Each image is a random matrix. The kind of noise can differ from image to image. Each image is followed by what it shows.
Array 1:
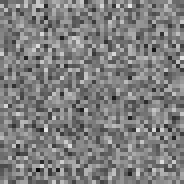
low rank plus noise
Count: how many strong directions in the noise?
one
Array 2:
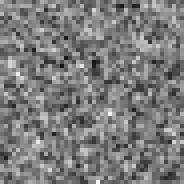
blotchy
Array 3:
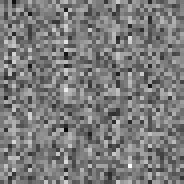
columns of uneven size
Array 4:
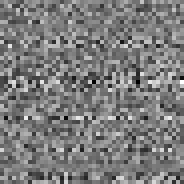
rows of uneven size
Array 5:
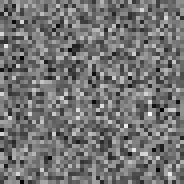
independent entries
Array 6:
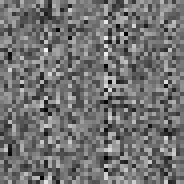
columns of uneven size
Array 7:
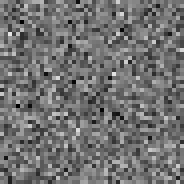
independent entries
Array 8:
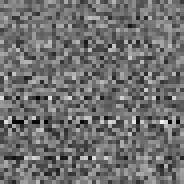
rows of uneven size
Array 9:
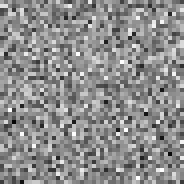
independent entries
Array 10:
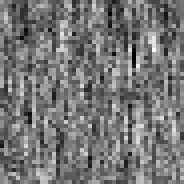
streaked along the columns
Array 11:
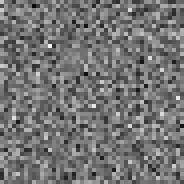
low rank plus noise
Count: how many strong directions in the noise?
one
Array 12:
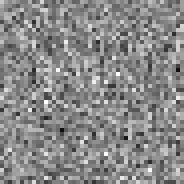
low rank plus noise
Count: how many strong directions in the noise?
one
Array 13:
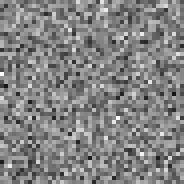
independent entries
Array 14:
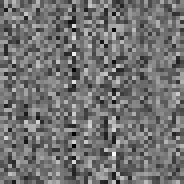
columns of uneven size
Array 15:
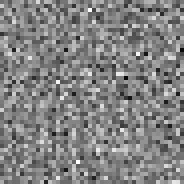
low rank plus noise
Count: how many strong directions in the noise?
one
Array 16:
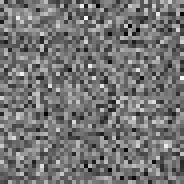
low rank plus noise
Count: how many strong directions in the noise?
five to eight
